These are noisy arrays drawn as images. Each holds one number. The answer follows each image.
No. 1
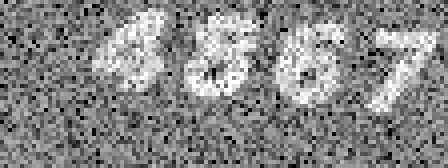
4867
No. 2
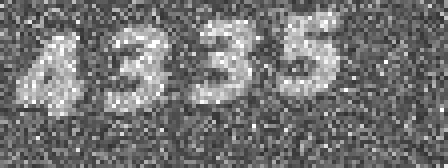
4335
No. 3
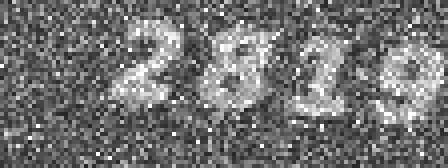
2819
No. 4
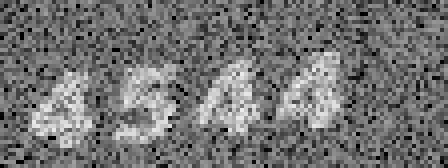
4544
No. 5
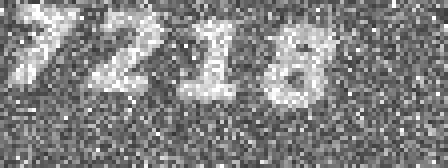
7218
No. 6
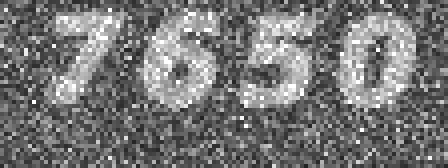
7650
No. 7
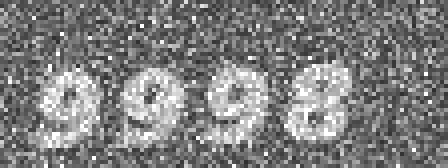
9998
